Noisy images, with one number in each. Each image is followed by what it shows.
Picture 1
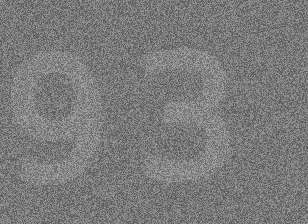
93
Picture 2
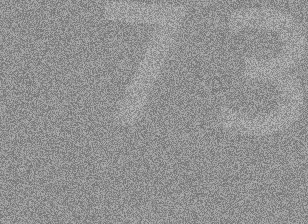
73
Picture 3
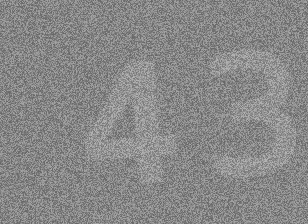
43
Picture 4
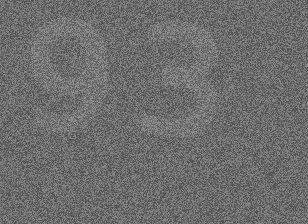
93
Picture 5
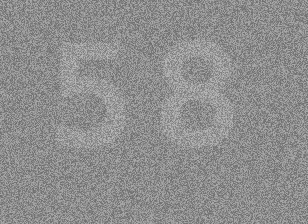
58
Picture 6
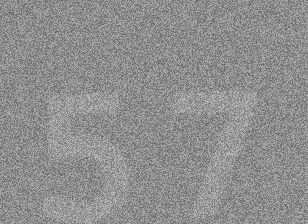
57
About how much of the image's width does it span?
two thirds
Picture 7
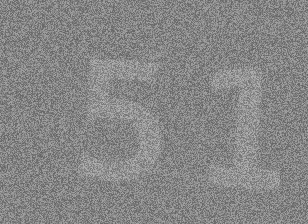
51
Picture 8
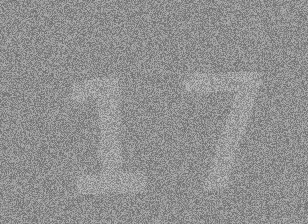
17
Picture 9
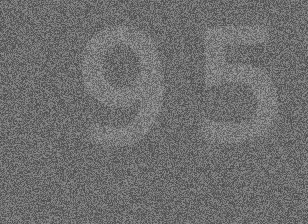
95
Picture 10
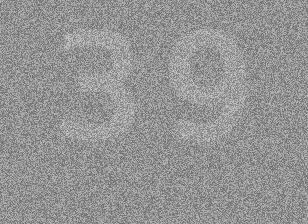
39
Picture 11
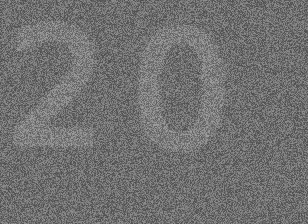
20
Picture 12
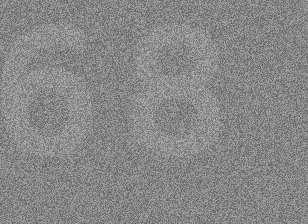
68
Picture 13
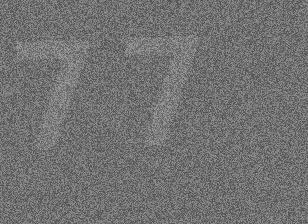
77
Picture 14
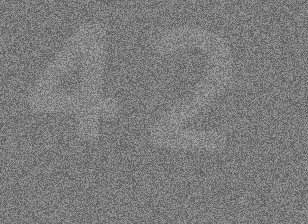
42
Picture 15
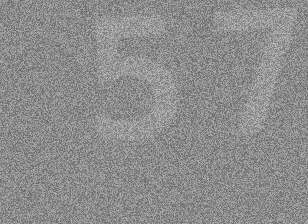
57
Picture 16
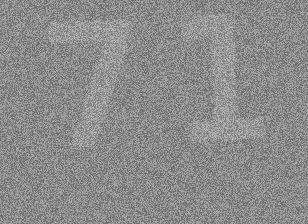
71
